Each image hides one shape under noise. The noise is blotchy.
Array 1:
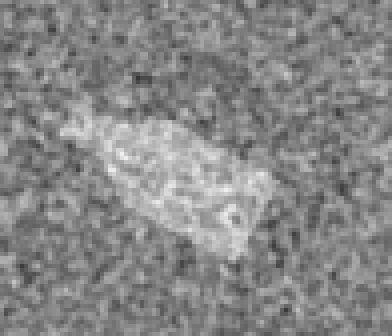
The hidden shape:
bottle
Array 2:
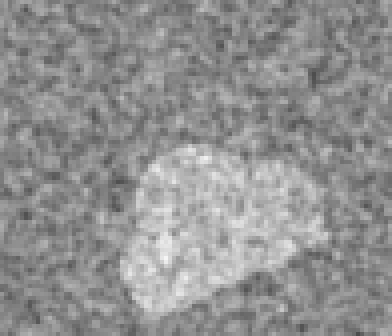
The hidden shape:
cloud
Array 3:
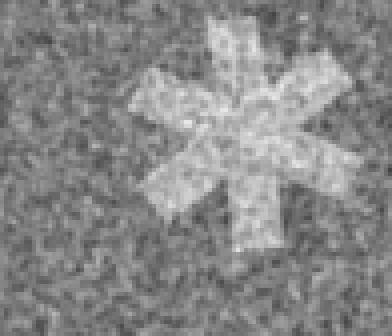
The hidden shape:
asterisk
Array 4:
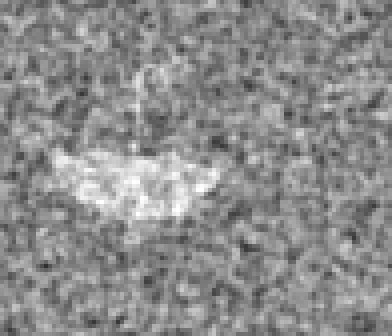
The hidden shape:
umbrella
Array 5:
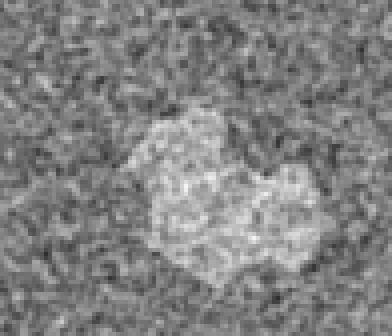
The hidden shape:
car
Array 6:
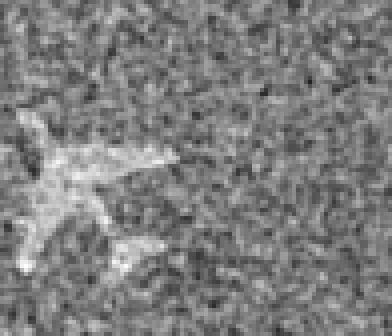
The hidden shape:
airplane
